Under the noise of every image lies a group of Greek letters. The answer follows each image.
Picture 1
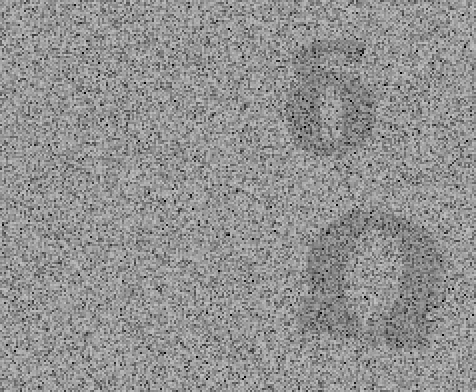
top right: delta; bottom right: omega
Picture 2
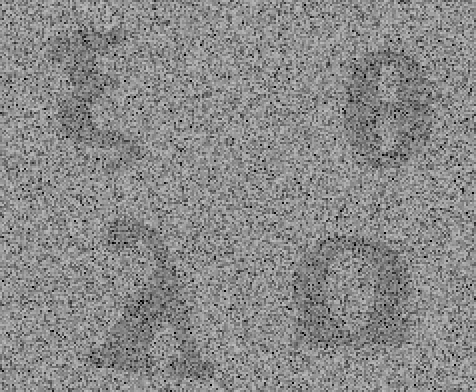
top left: xi; top right: theta; bottom left: lambda; bottom right: omega
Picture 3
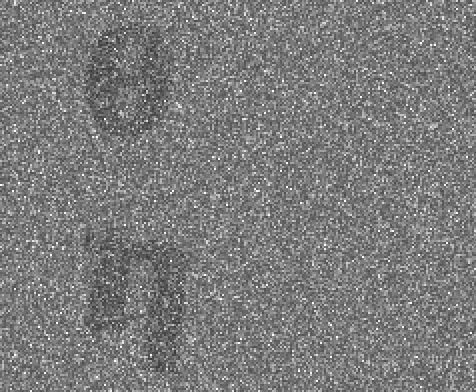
top left: theta; bottom left: eta
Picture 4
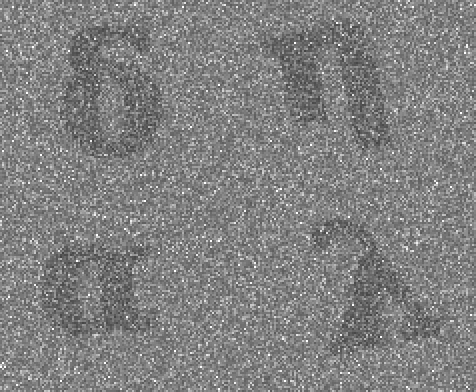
top left: delta; top right: eta; bottom left: alpha; bottom right: lambda
